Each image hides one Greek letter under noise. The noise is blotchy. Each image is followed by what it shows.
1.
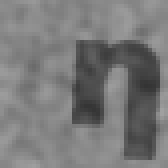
eta
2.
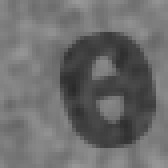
theta
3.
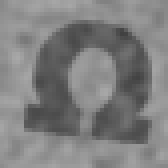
omega
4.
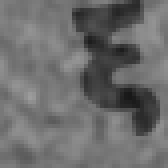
xi
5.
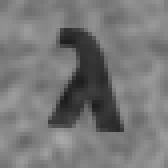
lambda
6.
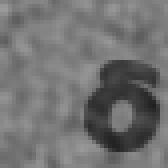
delta
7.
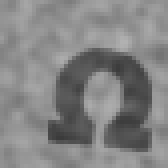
omega
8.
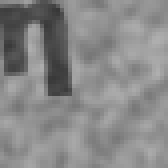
eta
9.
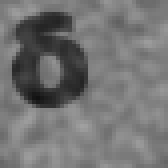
delta
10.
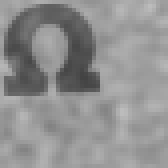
omega
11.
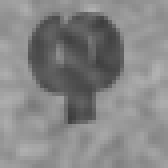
phi
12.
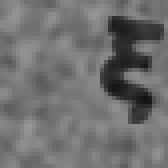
xi
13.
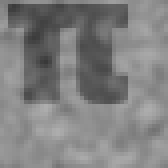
pi
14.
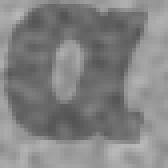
alpha
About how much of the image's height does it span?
nearly all
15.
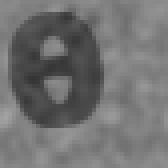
theta
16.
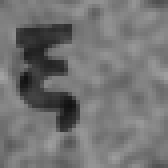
xi
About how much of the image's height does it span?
two thirds
